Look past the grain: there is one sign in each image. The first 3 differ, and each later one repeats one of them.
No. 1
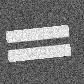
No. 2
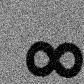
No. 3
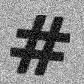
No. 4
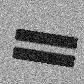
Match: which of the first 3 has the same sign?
1
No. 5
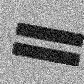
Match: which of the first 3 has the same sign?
1
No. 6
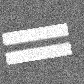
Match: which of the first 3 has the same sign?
1
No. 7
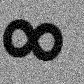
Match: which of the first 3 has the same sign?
2
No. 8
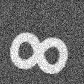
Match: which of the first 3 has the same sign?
2
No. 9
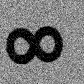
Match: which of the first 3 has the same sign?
2
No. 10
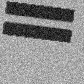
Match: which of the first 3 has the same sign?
1
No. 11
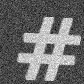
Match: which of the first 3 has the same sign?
3
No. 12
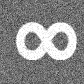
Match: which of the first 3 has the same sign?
2
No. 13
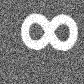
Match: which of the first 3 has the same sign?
2
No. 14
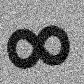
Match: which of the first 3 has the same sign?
2
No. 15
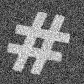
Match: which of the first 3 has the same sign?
3
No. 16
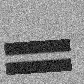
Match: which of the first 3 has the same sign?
1
